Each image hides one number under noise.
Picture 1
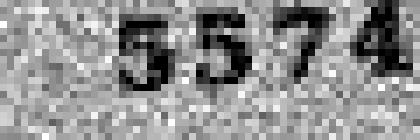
5574
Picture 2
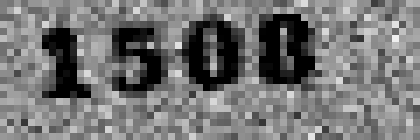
1508
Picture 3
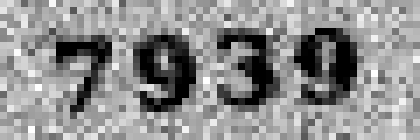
7939
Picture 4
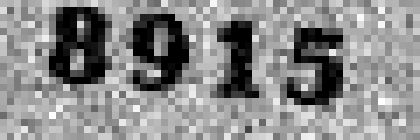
8915
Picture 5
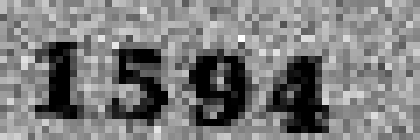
1594
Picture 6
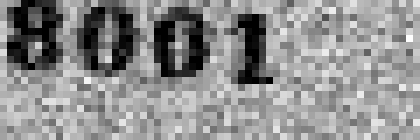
8001
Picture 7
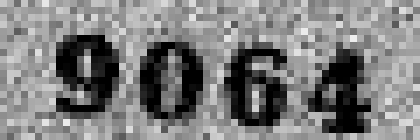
9064
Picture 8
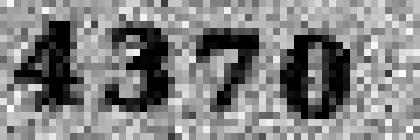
4370
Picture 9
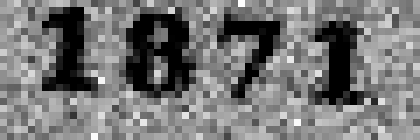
1871
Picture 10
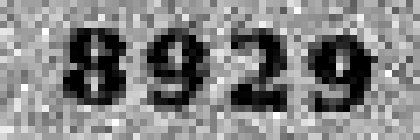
8929
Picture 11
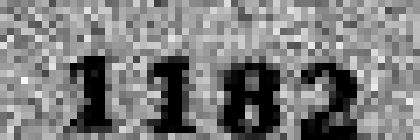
1182
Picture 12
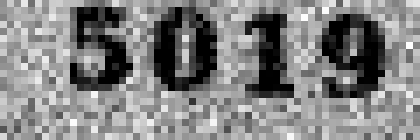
5019
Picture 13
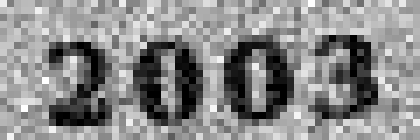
2003
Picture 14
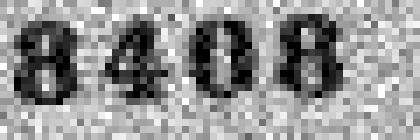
8408
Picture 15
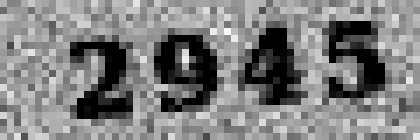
2945
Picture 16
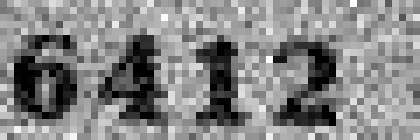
6412
